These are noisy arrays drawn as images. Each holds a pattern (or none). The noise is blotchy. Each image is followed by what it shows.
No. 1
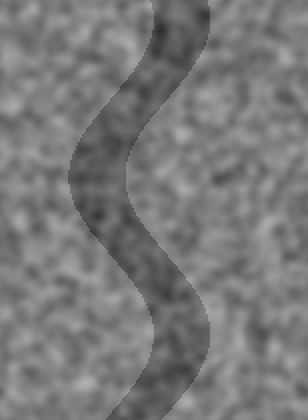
a wavy band
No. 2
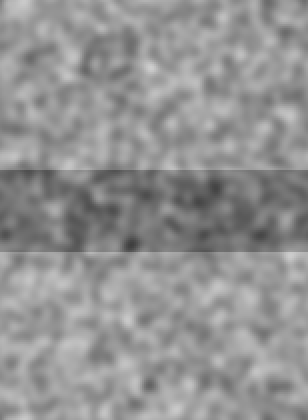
one horizontal stripe
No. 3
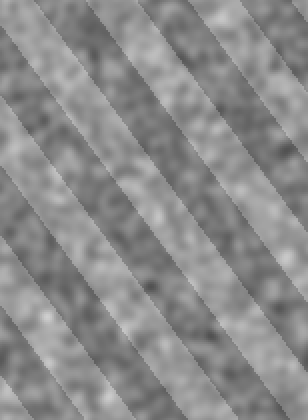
diagonal stripes
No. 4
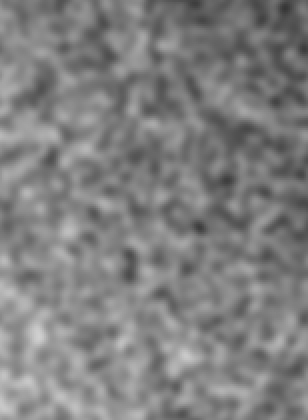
a smooth slope
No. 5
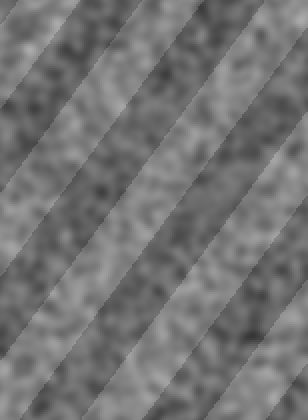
diagonal stripes
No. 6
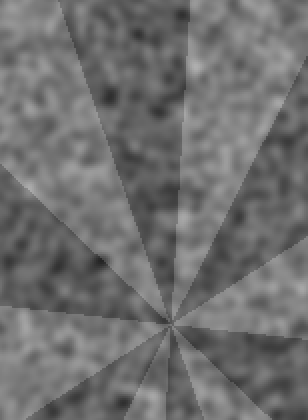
spokes from one point
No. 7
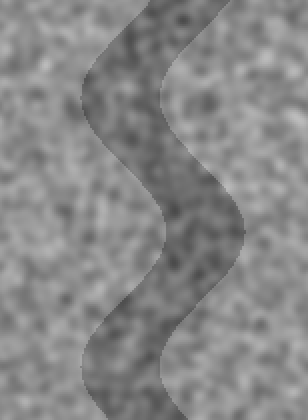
a wavy band
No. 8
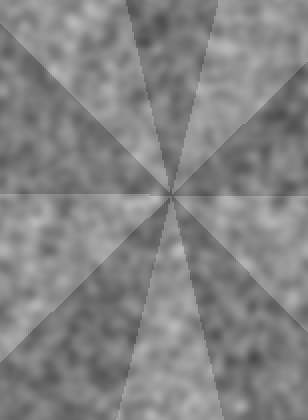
spokes from one point
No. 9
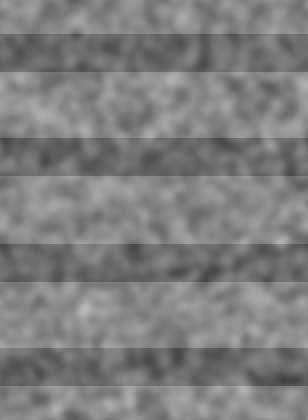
horizontal stripes
